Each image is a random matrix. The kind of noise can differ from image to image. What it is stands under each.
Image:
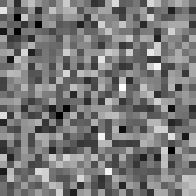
independent entries
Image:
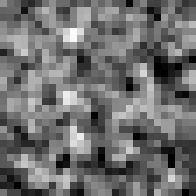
blotchy
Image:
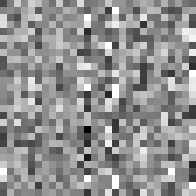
columns of uneven size
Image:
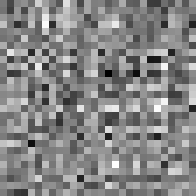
low rank plus noise
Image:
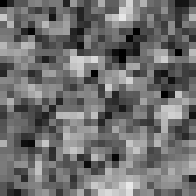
blotchy
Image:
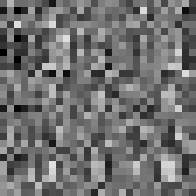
low rank plus noise
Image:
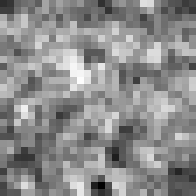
blotchy
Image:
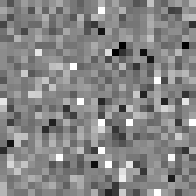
heavy tails
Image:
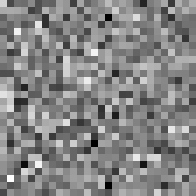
independent entries
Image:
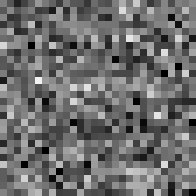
independent entries
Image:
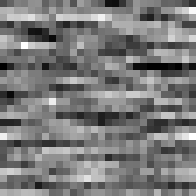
streaked along the rows
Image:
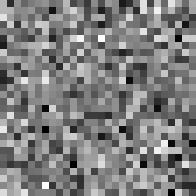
low rank plus noise
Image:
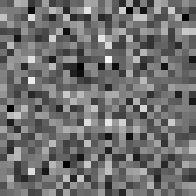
low rank plus noise
